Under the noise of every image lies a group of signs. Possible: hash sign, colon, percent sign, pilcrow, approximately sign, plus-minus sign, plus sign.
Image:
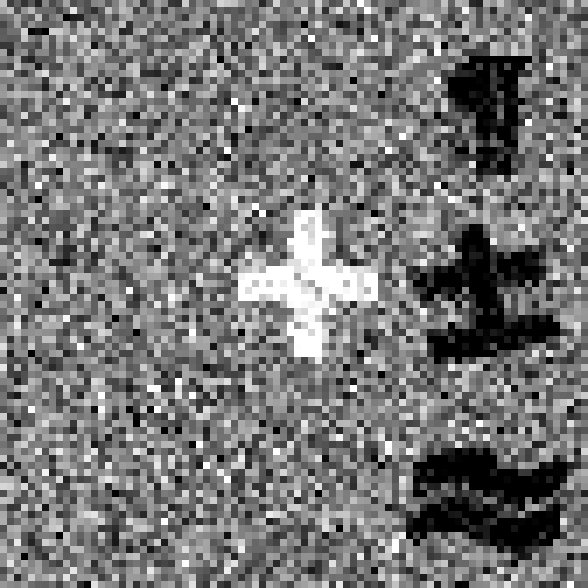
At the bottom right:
approximately sign
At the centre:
plus sign
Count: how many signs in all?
4
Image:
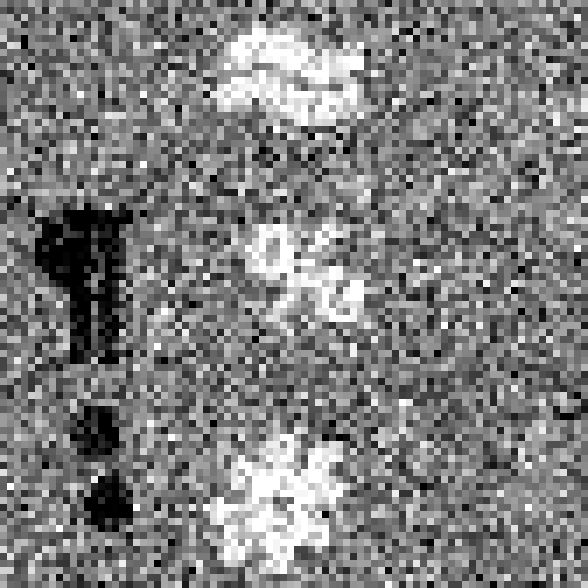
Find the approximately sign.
top middle
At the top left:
nothing
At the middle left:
pilcrow
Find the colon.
bottom left
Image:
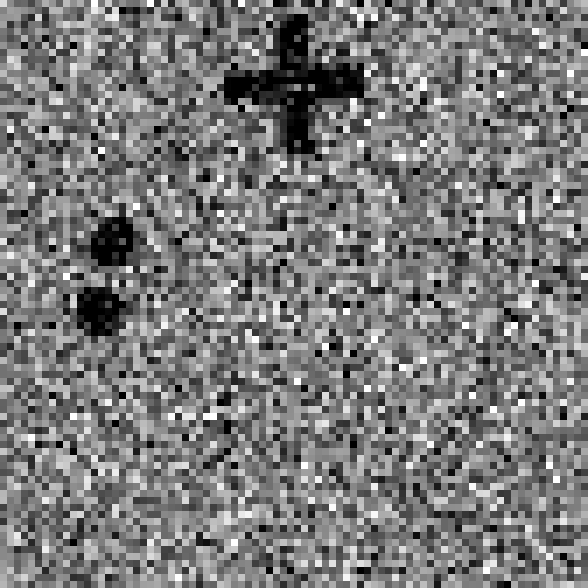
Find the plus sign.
top middle
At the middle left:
colon
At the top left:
nothing
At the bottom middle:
nothing
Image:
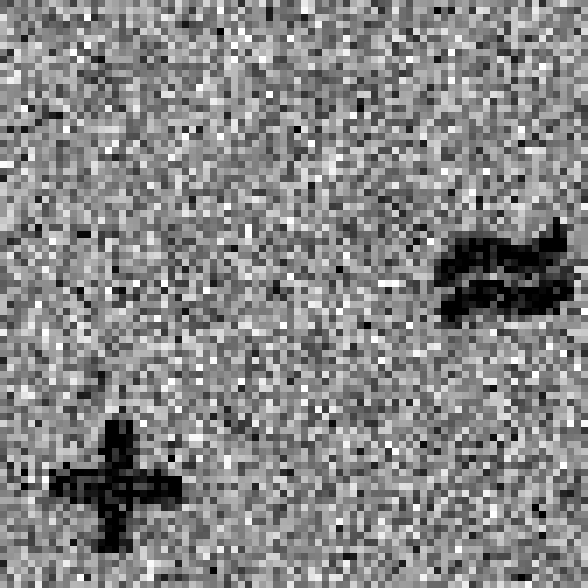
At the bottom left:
plus sign
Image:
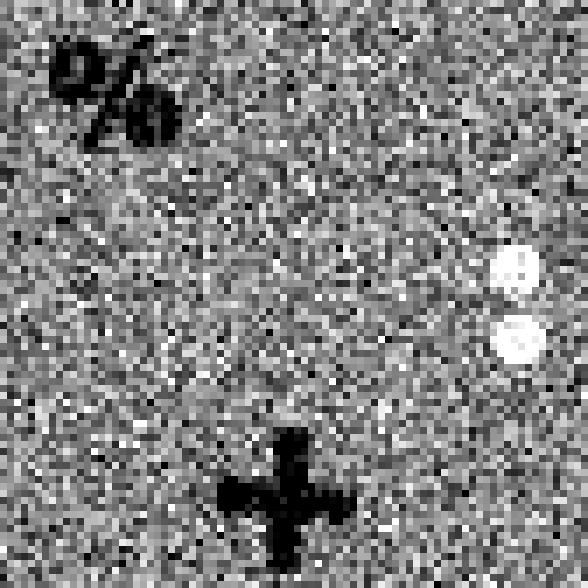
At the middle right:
colon
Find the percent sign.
top left
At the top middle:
nothing
